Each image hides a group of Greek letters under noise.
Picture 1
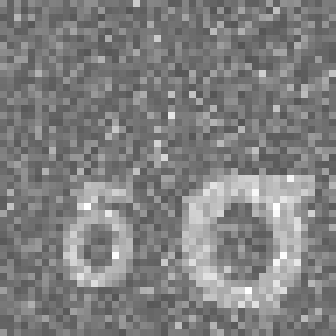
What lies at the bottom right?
sigma
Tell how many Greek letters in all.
2
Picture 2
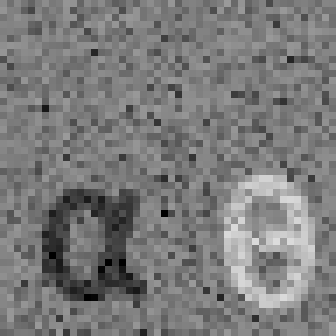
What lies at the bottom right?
theta
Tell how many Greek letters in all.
2
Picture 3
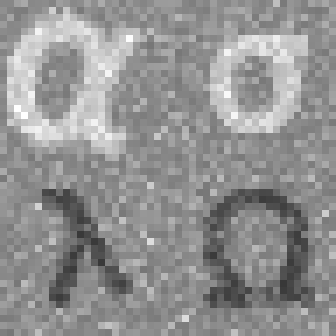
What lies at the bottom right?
omega
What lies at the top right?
sigma
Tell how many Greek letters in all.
4
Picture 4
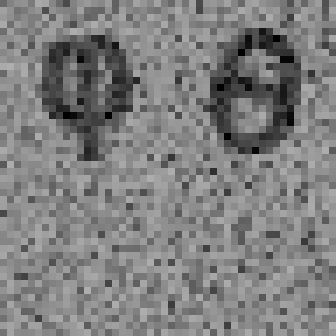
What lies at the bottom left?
nothing
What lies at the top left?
phi
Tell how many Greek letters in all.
2
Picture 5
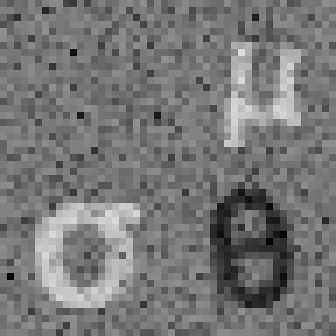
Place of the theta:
bottom right
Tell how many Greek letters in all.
3
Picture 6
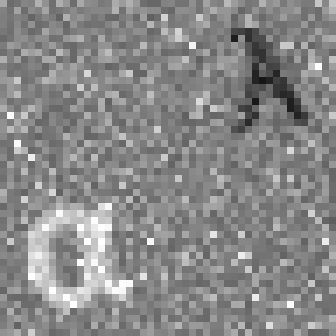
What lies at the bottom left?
alpha
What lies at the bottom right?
nothing
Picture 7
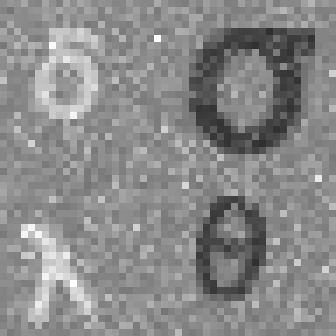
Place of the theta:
bottom right
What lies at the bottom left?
lambda
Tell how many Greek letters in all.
4
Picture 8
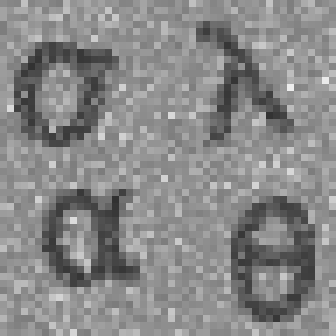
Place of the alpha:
bottom left
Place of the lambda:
top right
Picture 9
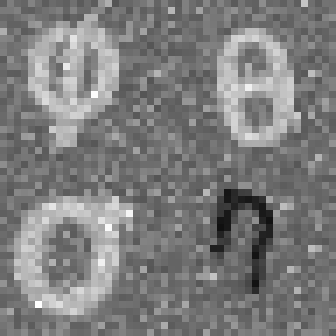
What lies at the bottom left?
sigma
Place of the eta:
bottom right
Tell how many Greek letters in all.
4
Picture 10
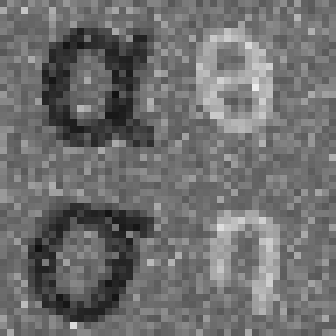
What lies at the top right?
theta
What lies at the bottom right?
eta
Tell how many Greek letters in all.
4
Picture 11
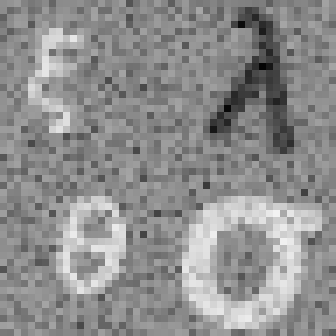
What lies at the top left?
xi
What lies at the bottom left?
theta
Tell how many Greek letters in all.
4
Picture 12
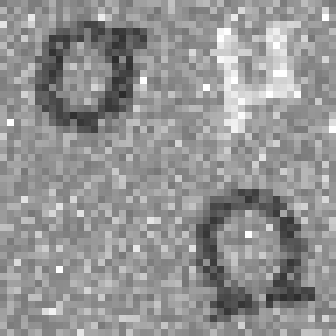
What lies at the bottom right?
omega
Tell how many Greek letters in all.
3
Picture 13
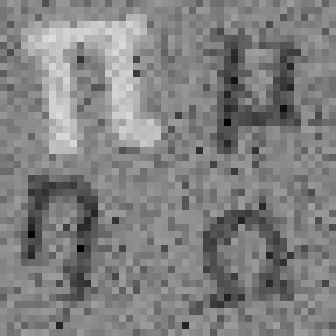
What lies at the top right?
mu
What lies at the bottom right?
omega
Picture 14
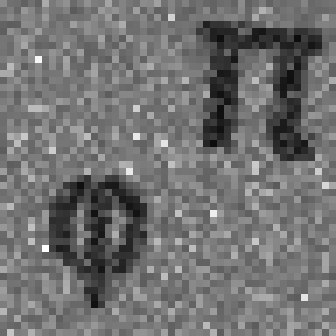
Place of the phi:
bottom left
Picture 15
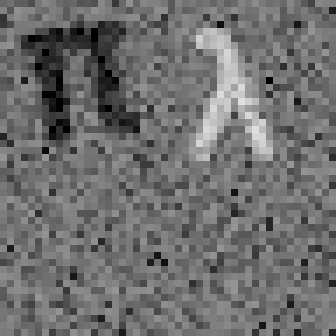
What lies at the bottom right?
nothing
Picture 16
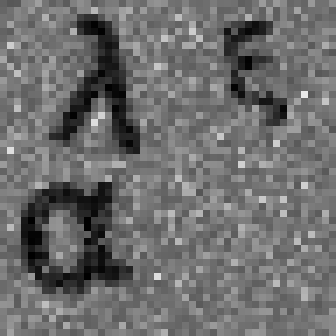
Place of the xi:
top right
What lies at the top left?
lambda
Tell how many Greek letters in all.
3
